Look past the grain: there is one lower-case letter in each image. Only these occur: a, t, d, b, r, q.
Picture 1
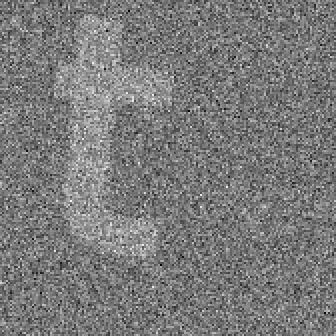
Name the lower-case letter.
t
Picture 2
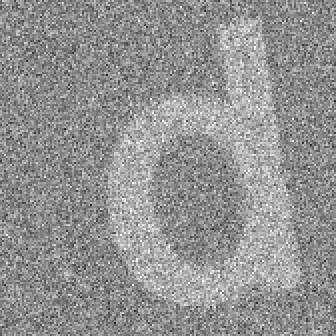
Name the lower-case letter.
d
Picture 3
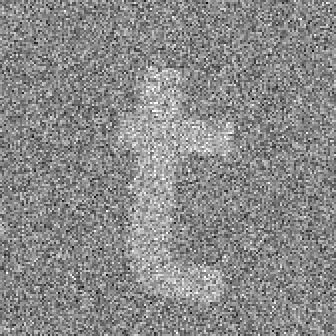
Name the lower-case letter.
t
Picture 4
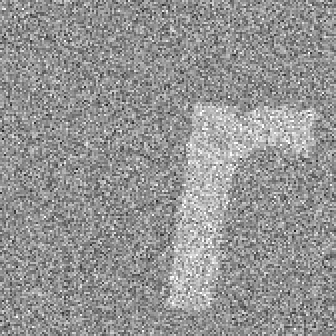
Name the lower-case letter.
r
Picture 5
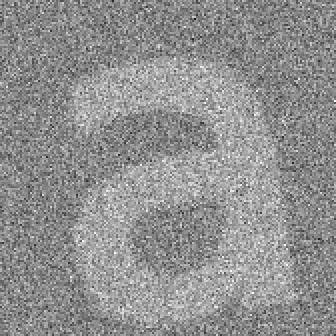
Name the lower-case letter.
a
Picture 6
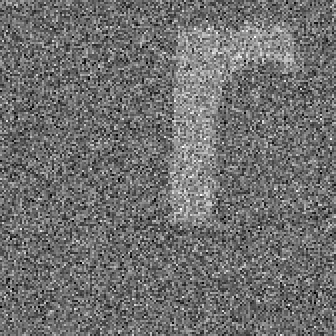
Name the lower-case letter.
r
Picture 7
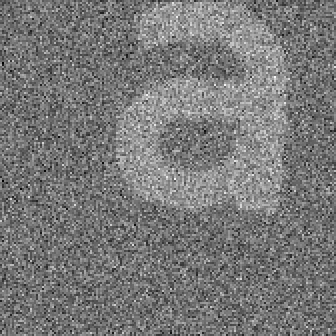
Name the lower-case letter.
a
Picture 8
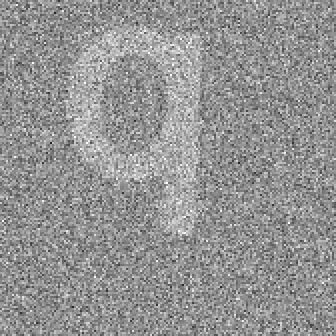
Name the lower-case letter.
q
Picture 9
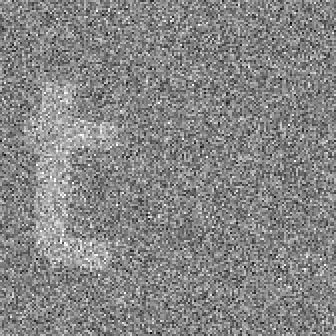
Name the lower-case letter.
t
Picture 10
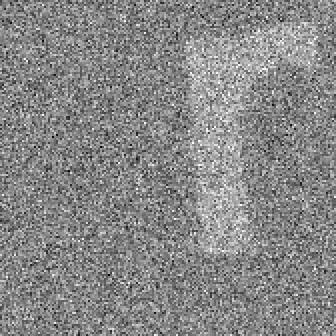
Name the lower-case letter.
r
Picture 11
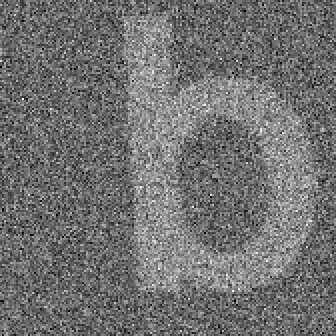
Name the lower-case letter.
b
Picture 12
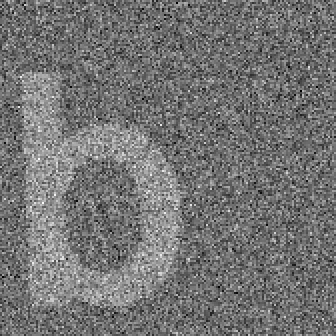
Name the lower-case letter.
b
